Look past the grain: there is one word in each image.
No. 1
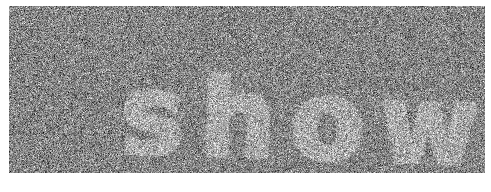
show
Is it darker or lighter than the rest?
lighter
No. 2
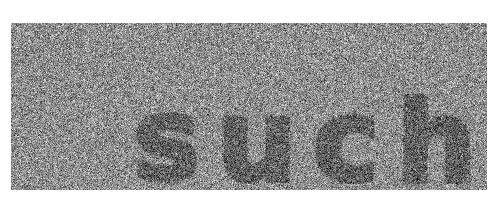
such
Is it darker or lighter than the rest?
darker
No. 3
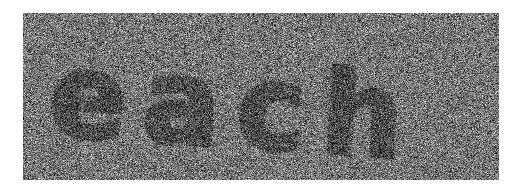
each
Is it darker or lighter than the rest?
darker
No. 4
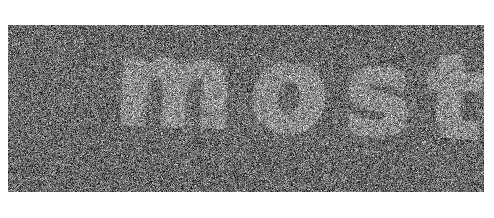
most
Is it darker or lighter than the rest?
lighter
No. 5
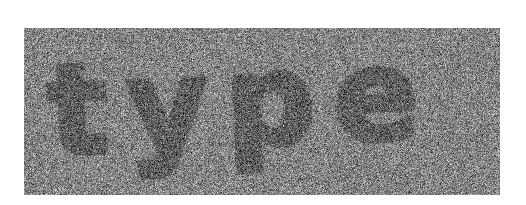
type
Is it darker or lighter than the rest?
darker
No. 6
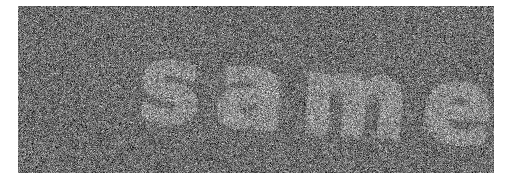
same
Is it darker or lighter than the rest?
lighter
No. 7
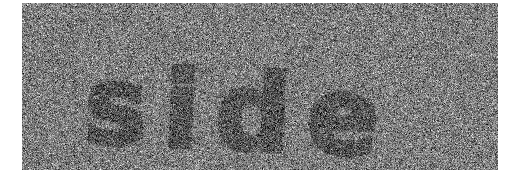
side
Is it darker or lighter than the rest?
darker
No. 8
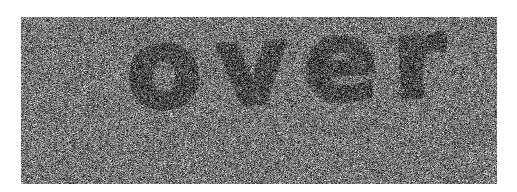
over
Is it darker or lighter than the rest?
darker
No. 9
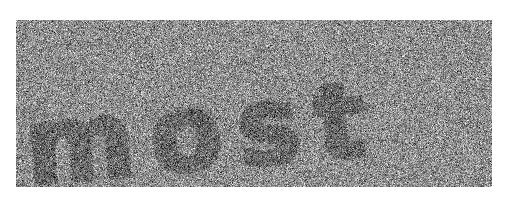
most
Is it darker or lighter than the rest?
darker
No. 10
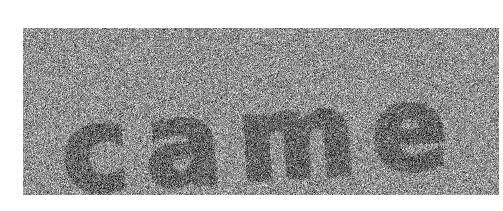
came
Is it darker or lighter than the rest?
darker
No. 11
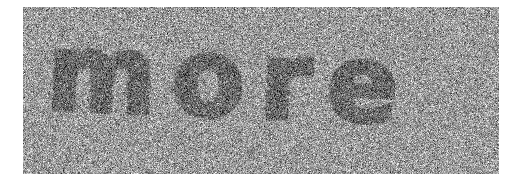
more
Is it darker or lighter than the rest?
darker
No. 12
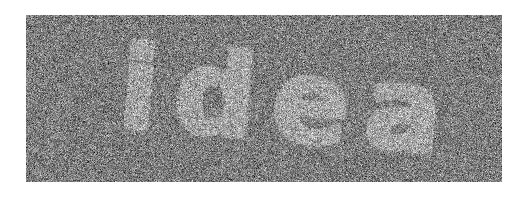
idea
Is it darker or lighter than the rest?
lighter
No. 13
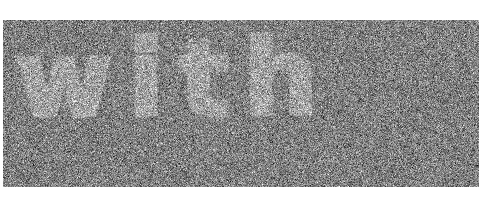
with
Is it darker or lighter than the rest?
lighter
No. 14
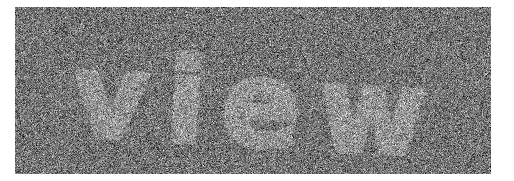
view
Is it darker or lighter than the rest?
lighter
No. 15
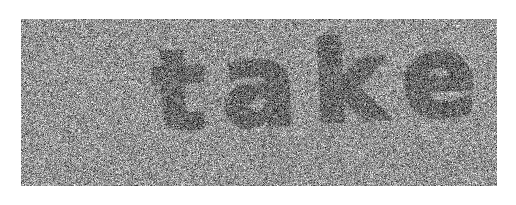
take
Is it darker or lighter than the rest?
darker
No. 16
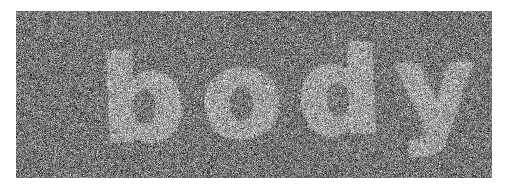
body
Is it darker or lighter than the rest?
lighter
